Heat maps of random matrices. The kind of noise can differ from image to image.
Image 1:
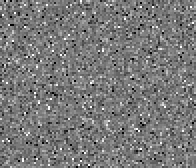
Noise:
heavy tails
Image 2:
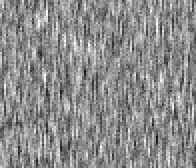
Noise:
streaked along the columns
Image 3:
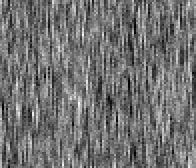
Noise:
streaked along the columns
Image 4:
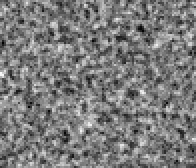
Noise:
blotchy
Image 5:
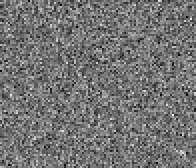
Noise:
independent entries
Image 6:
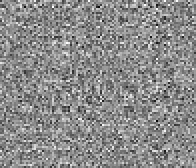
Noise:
low rank plus noise
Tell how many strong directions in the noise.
three or four
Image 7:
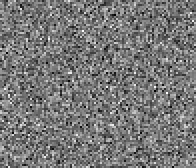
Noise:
independent entries
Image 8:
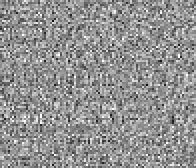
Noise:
low rank plus noise
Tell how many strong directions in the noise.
three or four
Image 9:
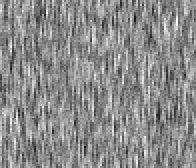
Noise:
streaked along the columns
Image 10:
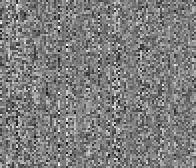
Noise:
columns of uneven size
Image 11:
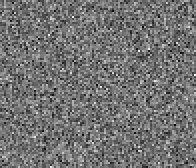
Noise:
independent entries
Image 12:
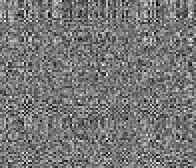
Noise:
low rank plus noise
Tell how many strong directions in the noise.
one
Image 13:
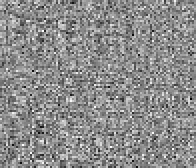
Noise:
low rank plus noise
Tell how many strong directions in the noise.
three or four
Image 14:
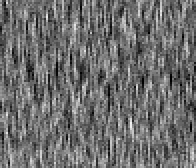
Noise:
streaked along the columns
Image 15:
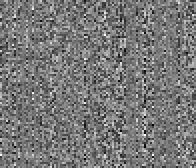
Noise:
columns of uneven size
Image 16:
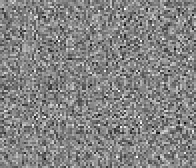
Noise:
low rank plus noise
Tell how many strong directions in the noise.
three or four
